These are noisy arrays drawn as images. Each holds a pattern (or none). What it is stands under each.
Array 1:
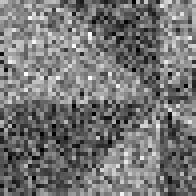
spokes from one point
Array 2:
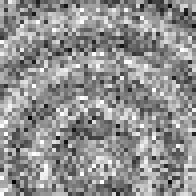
rings round one point
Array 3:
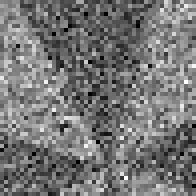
spokes from one point
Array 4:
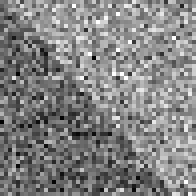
a sharp edge
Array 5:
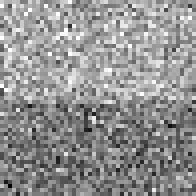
a sharp edge
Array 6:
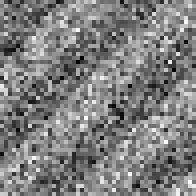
diagonal stripes
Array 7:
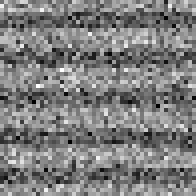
horizontal stripes
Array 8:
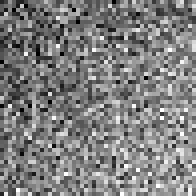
a smooth slope
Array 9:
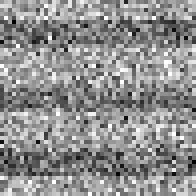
horizontal stripes
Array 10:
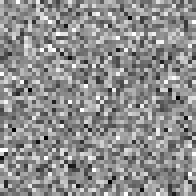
only noise
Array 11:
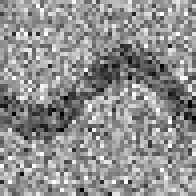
a wavy band
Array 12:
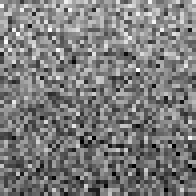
a smooth slope
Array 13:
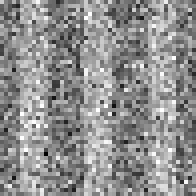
vertical stripes
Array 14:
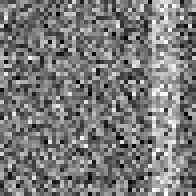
one vertical stripe
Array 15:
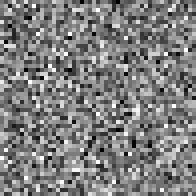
only noise
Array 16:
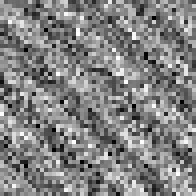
diagonal stripes
